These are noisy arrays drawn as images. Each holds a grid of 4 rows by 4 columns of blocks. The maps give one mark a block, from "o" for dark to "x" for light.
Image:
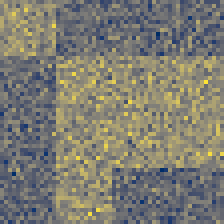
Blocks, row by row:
x o o o
o x x x
o x x x
o x o o
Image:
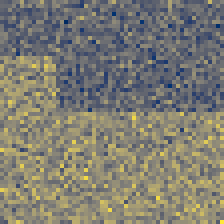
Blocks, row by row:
o o o o
x o o o
x x x x
x x x x
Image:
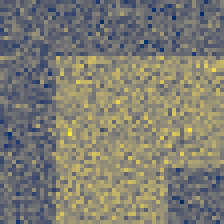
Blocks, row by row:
o o o o
o x x x
o x x x
o x x o
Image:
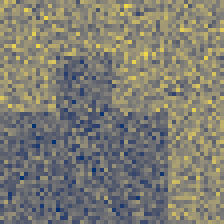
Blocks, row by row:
x x x x
x o x x
o o o x
o o o x
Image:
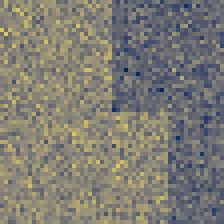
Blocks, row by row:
x x o o
x x o o
x x x o
x x x o
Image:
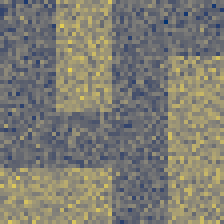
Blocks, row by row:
o x o o
o x o x
o o o x
x x o x
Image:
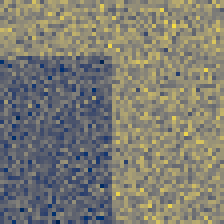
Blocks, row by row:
x x x x
o o x x
o o x x
o o x x
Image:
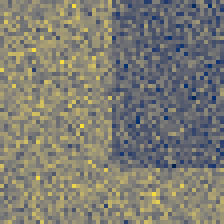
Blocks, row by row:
x x o o
x x o o
x x o o
x x x x
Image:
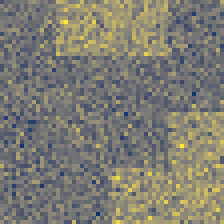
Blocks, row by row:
o x x o
o o o o
o o o x
o o x x
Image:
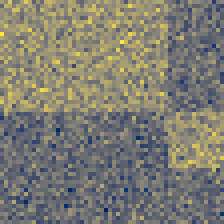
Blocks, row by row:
x x x o
x x x o
o o o x
o o o o
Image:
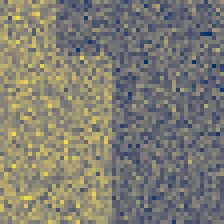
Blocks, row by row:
x o o o
x x o o
x x o o
x x o o
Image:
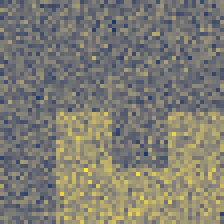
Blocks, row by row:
o o o o
o o o o
o x o x
o x x x
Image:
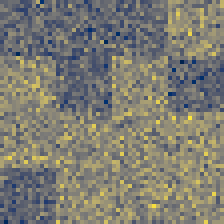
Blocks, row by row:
o o o x
x o x o
x x x x
o x x x
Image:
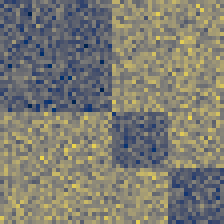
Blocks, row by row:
o o x x
o o x x
x x o x
x x x o
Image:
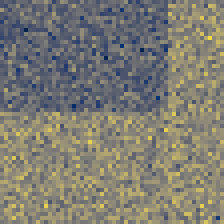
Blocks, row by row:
o o o x
o o o x
x x x x
x x x x
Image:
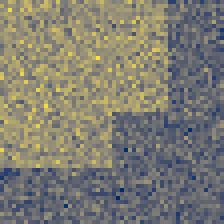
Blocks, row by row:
x x x o
x x x o
x x o o
o o o o
